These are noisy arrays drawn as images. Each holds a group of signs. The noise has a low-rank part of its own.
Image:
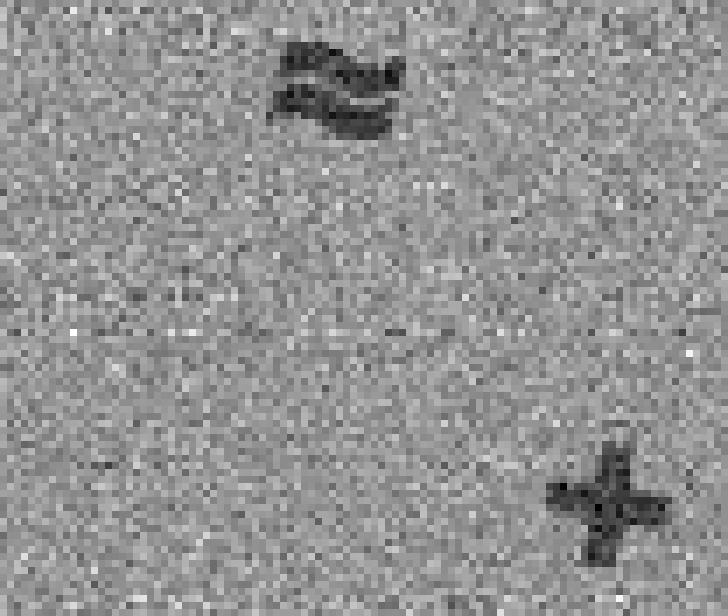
top middle: approximately sign; bottom right: plus sign
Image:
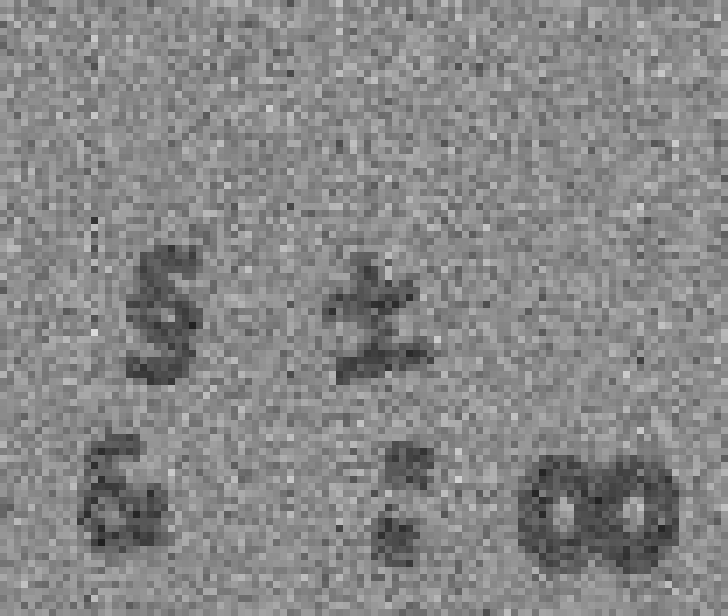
middle left: section sign; centre: plus-minus sign; bottom left: ampersand; bottom middle: colon; bottom right: infinity sign
